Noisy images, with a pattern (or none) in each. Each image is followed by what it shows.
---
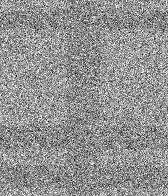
bands of rows crossing bands of columns
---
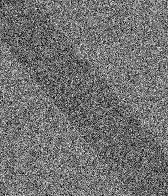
a diagonal band
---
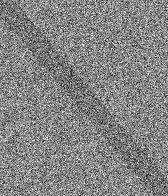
a diagonal band
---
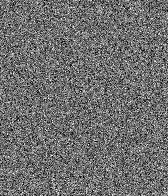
only noise
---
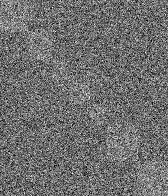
blocks along the diagonal
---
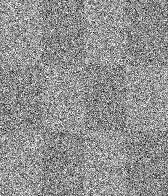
a checkerboard
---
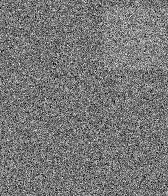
one block
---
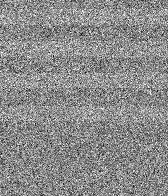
bands of rows
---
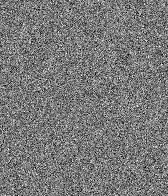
only noise
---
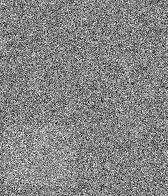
one block
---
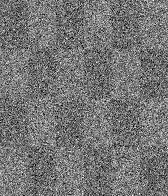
a checkerboard
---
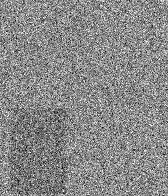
one block
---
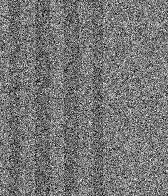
bands of columns
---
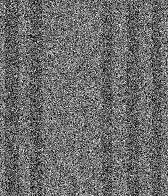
bands of columns
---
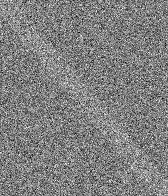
a diagonal band
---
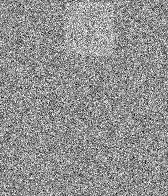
one block
